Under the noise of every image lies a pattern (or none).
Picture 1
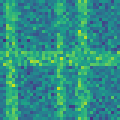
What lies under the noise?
bands of rows crossing bands of columns
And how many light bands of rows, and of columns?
1 and 3
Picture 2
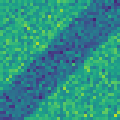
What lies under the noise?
a diagonal band
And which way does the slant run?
bottom left to top right
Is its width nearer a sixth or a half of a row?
a half
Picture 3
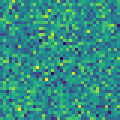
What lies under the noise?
only noise
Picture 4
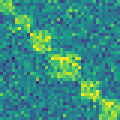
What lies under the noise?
blocks along the diagonal
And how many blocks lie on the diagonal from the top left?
6
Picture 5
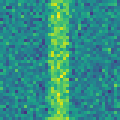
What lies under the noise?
one band of columns
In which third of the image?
middle
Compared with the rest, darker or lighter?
lighter
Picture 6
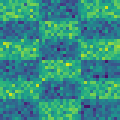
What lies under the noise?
a checkerboard
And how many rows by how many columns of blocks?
6 by 3
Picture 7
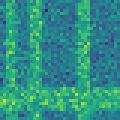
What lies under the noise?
bands of rows crossing bands of columns
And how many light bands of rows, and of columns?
1 and 3
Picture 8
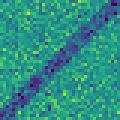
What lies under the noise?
a diagonal band
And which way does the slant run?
bottom left to top right
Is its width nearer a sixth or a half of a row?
a sixth
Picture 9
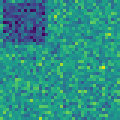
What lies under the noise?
one block
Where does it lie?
top left
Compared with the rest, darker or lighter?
darker
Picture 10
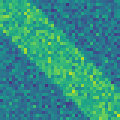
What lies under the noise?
a diagonal band
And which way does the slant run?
top left to bottom right
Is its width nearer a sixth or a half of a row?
a half
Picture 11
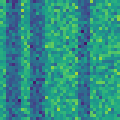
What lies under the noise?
bands of columns
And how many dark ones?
3
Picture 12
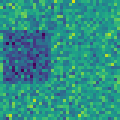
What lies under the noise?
one block
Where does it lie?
middle left
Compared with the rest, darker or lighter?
darker
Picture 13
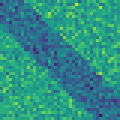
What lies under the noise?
a diagonal band
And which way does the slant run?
top left to bottom right
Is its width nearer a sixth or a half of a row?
a half
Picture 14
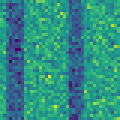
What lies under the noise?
bands of columns
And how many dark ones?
2
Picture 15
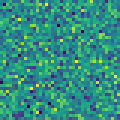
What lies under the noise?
only noise
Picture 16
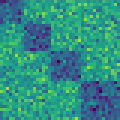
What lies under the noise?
blocks along the diagonal
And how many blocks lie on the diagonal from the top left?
4
